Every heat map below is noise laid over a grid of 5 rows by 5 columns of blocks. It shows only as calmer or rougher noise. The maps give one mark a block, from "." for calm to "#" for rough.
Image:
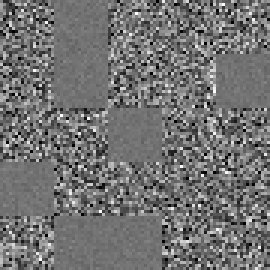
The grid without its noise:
# . # # #
# . # # .
# # . # #
. # # # #
# . . # #
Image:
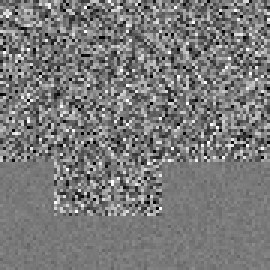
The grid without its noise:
# # # # #
# # # # #
# # # # #
. # # . .
. . . . .
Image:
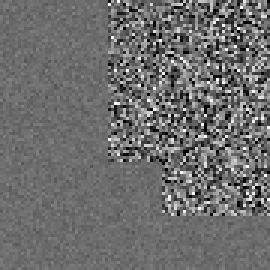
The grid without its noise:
. . # # #
. . # # #
. . # # #
. . . # #
. . . . .
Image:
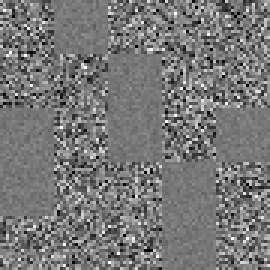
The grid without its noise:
# . # # #
# # . # #
. # . # .
. # # . #
# # # . #
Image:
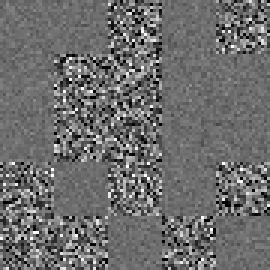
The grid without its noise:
. . # . #
. # # . .
. # # . .
# . # . #
# # . # .
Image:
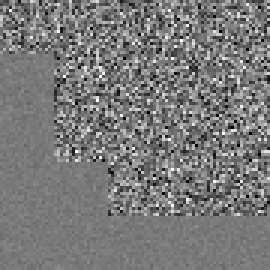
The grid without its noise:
# # # # #
. # # # #
. # # # #
. . # # #
. . . . .
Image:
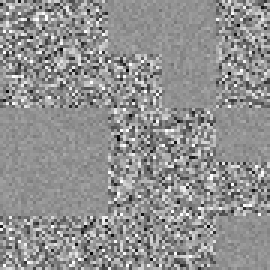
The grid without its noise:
# # . . #
# # # . #
. . # # .
. . # # #
# # # # .
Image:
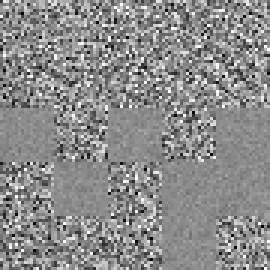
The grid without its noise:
# # # # #
# # # # #
. # . # .
# . # . .
# # # . #
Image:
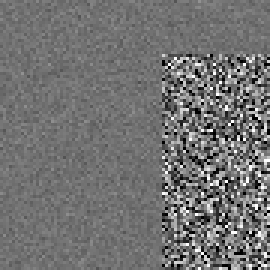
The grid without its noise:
. . . . .
. . . # #
. . . # #
. . . # #
. . . # #
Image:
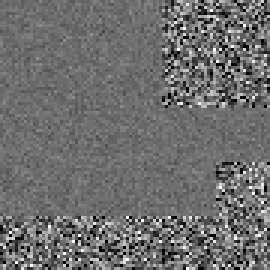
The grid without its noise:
. . . # #
. . . # #
. . . . .
. . . . #
# # # # #
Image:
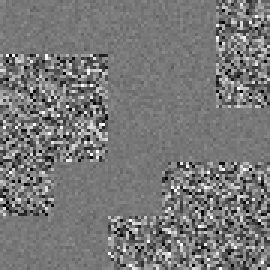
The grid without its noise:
. . . . #
# # . . #
# # . . .
# . . # #
. . # # #
